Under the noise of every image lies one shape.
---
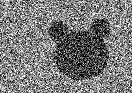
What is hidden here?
dark bear's head
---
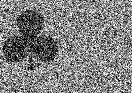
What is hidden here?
dark club
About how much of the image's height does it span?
two thirds
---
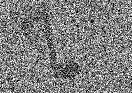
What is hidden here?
dark musical note
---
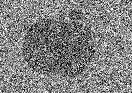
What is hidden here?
dark apple
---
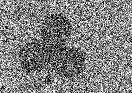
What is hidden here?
dark club
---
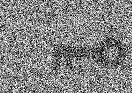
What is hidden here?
dark key
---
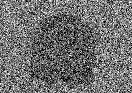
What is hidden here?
dark ghost
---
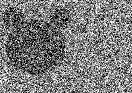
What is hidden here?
dark bear's head
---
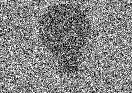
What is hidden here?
dark light bulb
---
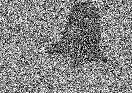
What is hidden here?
dark bell
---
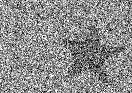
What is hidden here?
dark star
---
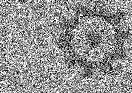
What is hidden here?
dark gear
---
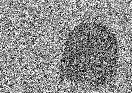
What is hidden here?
dark ghost
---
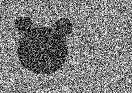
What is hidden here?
dark bear's head
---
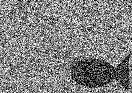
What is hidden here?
dark fish, bottom right
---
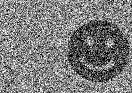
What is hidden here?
dark smiling face
